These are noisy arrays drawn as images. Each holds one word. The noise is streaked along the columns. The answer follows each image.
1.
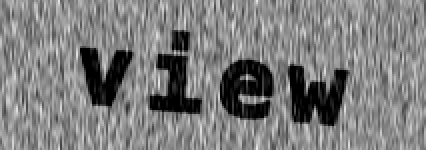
view
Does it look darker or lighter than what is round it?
darker
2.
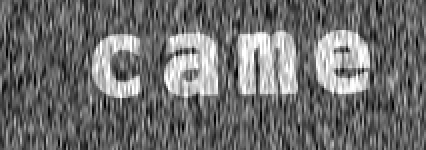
came
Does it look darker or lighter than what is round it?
lighter
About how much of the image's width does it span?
two thirds
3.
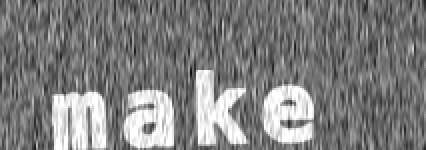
make
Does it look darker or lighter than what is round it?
lighter
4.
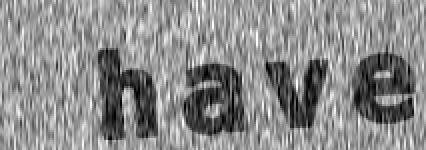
have
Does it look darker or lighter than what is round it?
darker
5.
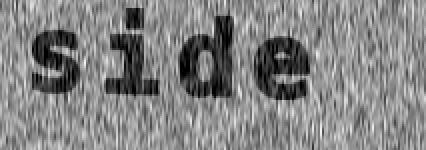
side
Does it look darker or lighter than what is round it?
darker
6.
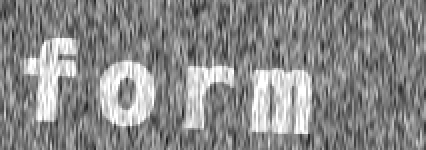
form
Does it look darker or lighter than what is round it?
lighter
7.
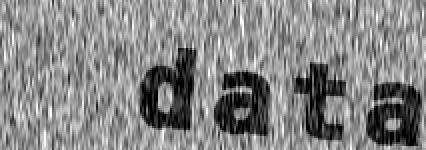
data
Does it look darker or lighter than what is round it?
darker
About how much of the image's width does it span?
two thirds
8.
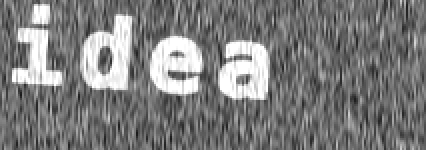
idea
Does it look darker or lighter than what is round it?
lighter
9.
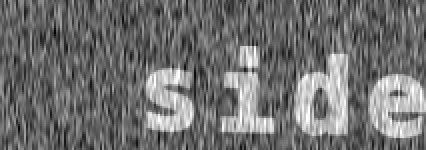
side
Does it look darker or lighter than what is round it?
lighter
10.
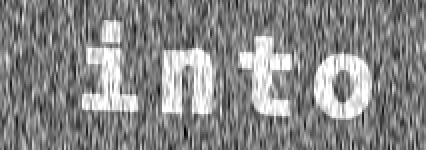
into
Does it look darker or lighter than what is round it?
lighter
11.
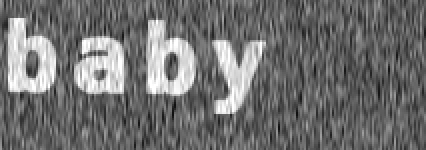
baby
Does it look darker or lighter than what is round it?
lighter
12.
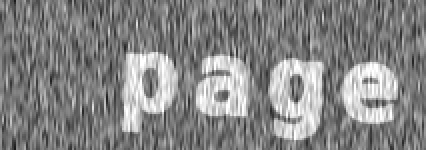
page
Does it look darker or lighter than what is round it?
lighter
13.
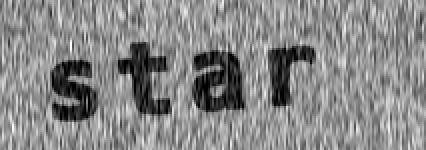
star
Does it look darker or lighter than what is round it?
darker
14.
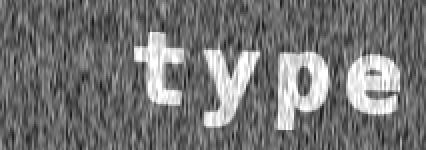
type
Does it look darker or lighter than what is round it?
lighter
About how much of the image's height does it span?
two thirds
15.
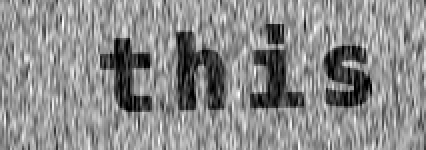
this
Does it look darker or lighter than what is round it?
darker
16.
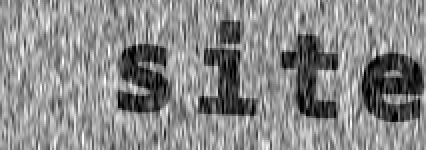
site
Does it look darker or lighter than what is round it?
darker
